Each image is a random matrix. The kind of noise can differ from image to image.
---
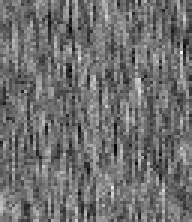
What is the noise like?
streaked along the columns
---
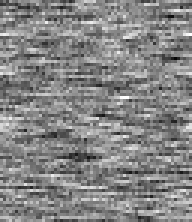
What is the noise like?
streaked along the rows
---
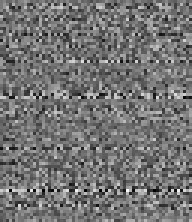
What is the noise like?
rows of uneven size
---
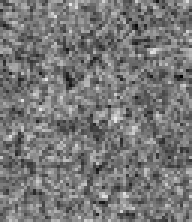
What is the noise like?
blotchy
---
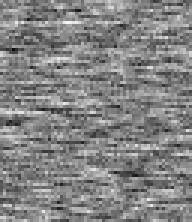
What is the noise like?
streaked along the rows
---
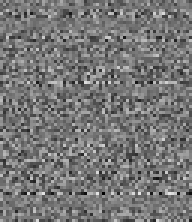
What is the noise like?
rows of uneven size
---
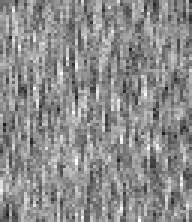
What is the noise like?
streaked along the columns
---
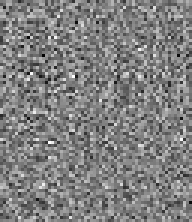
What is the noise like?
low rank plus noise
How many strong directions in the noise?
three or four
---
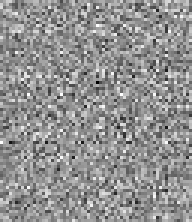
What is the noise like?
low rank plus noise
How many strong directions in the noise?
three or four
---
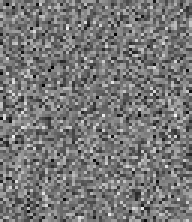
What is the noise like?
independent entries
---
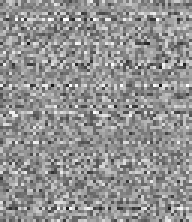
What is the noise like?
rows of uneven size
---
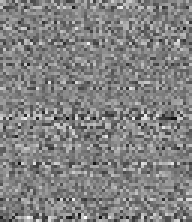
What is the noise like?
rows of uneven size
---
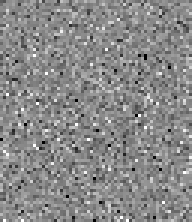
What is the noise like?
heavy tails
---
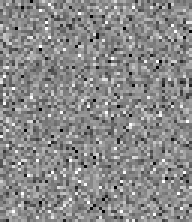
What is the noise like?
heavy tails
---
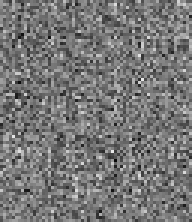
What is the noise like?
low rank plus noise
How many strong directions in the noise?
three or four
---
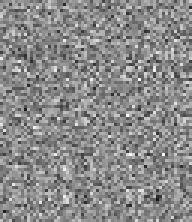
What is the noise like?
low rank plus noise
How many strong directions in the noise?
one
